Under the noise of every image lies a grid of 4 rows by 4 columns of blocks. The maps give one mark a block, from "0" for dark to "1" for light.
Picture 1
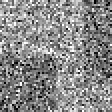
1 1 1 0
1 1 1 0
0 0 1 0
0 0 1 1
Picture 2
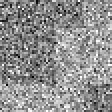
0 0 0 1
0 0 1 1
0 0 1 1
1 1 1 0
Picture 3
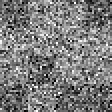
0 1 1 0
1 1 1 1
1 0 1 1
0 1 0 0
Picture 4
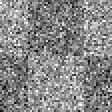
1 0 0 1
1 0 0 1
0 1 1 0
0 1 1 0
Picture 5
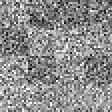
1 0 0 0
0 1 1 1
1 0 1 0
1 1 1 1
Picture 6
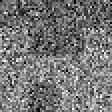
0 0 0 0
1 0 0 1
1 1 1 1
1 0 1 1
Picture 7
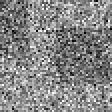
0 1 1 1
0 1 0 0
1 1 0 0
1 1 1 1
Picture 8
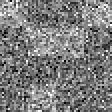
1 0 0 1
0 1 1 0
0 0 0 0
0 1 0 0
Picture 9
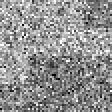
1 1 1 0
1 1 1 1
1 0 0 0
0 0 0 0
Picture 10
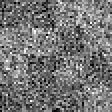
0 0 1 1
1 1 0 1
1 0 1 0
0 0 0 1
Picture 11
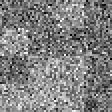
0 0 1 0
1 0 0 0
0 1 1 0
1 1 1 0
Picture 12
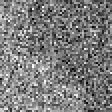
1 0 0 0
1 0 0 0
1 1 0 0
1 1 1 0
